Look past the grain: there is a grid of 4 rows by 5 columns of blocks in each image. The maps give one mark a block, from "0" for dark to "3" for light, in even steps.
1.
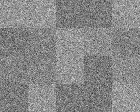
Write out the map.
33003
01321
11302
03003
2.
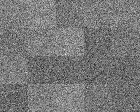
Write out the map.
23122
12301
20000
02310
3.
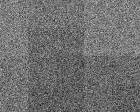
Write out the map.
32233
31133
21011
20010
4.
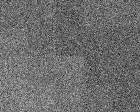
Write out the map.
11011
21000
32200
33210
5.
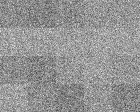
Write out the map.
10122
33333
10232
31020
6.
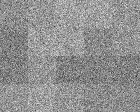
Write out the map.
12332
03312
02000
23211
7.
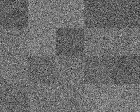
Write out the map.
03300
23022
21210
12233
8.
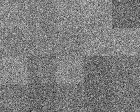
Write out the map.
32330
22233
31301
10101
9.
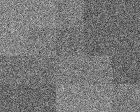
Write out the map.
33200
32100
11220
00332
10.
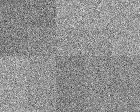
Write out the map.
00333
01223
32011
32011
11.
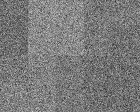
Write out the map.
03311
03310
12100
22100
